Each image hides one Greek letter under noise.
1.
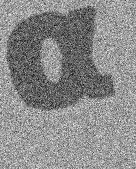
alpha
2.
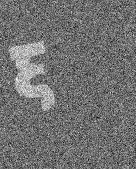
xi
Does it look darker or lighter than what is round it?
lighter
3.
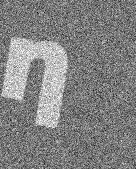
eta
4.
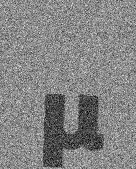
mu
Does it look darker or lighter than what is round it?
darker
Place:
bottom middle
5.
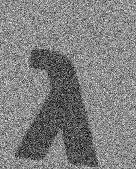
lambda
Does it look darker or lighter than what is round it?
darker
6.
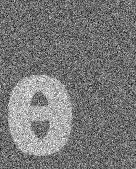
theta
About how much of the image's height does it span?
half
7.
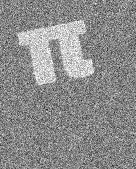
pi
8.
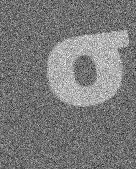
sigma
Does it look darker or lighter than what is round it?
lighter
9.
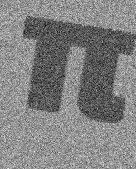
pi
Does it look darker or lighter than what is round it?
darker
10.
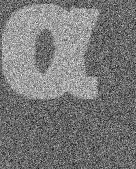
alpha
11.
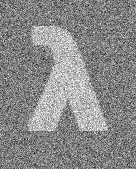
lambda
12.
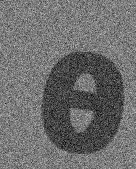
theta
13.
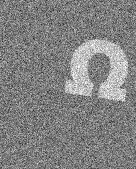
omega
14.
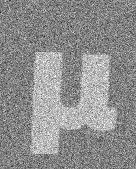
mu
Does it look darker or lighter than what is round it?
lighter
